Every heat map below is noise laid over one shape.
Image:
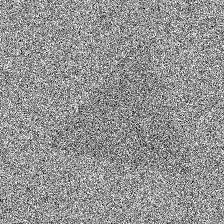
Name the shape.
triangle
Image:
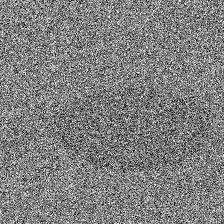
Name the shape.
ellipse
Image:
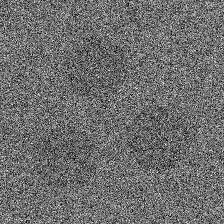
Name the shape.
three dots
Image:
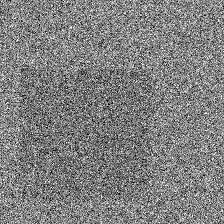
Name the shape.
square
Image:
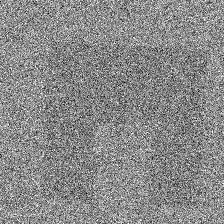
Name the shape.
square with a notch
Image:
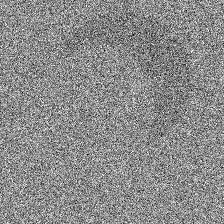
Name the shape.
crescent
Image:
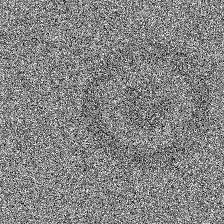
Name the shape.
bullseye
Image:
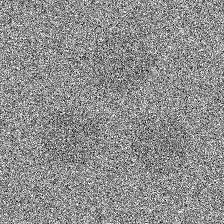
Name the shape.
three dots
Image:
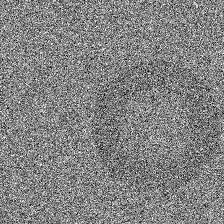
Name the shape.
ring
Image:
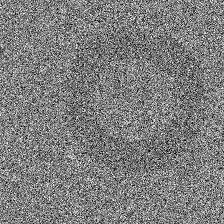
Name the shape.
ring
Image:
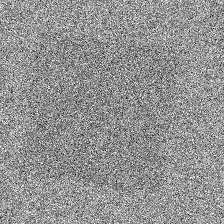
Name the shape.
square
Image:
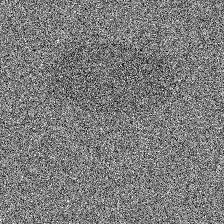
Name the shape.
ellipse
